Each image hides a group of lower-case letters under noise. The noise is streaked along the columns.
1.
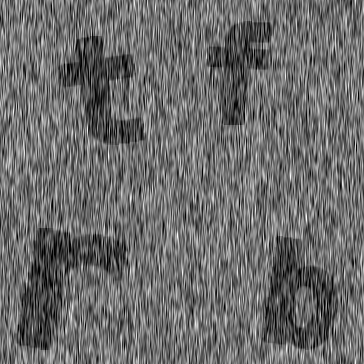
top left: t; top right: f; bottom left: r; bottom right: b
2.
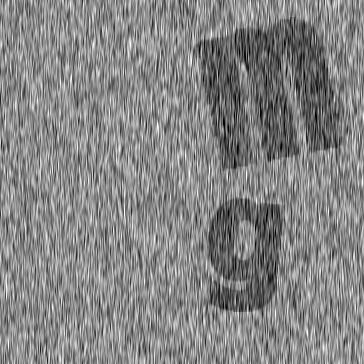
top right: m; bottom right: g
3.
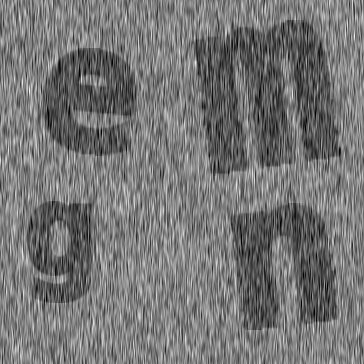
top left: e; top right: m; bottom left: g; bottom right: n
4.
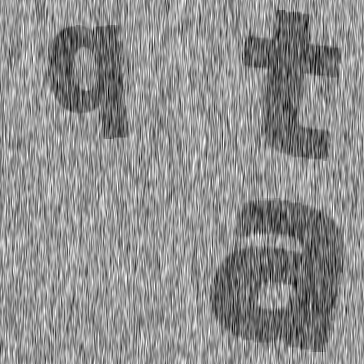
top left: q; top right: t; bottom right: a
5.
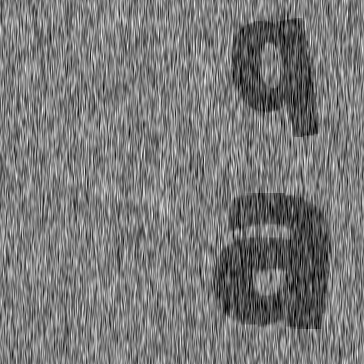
top right: q; bottom right: a
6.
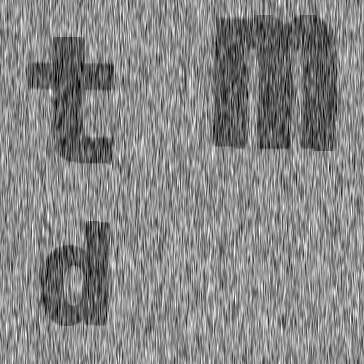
top left: t; top right: m; bottom left: d
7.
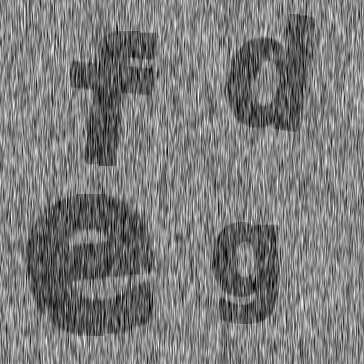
top left: f; top right: d; bottom left: e; bottom right: g
